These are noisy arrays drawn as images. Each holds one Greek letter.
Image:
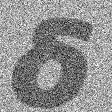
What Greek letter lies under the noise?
delta
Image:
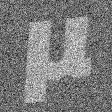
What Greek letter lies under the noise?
mu
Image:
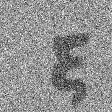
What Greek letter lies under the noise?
xi
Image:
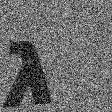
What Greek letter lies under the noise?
lambda
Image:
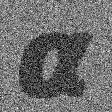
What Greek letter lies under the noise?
alpha
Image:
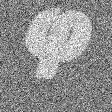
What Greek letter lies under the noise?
phi
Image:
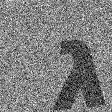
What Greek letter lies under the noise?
lambda
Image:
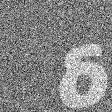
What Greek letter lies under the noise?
delta
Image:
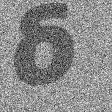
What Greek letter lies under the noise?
delta
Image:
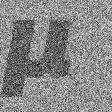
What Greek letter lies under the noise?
mu
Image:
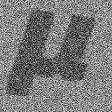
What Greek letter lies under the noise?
mu
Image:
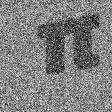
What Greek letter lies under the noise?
pi
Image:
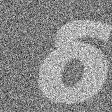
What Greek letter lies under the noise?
delta
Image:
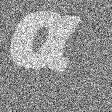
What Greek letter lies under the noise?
alpha
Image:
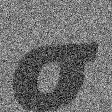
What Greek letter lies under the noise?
sigma
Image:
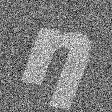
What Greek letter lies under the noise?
eta
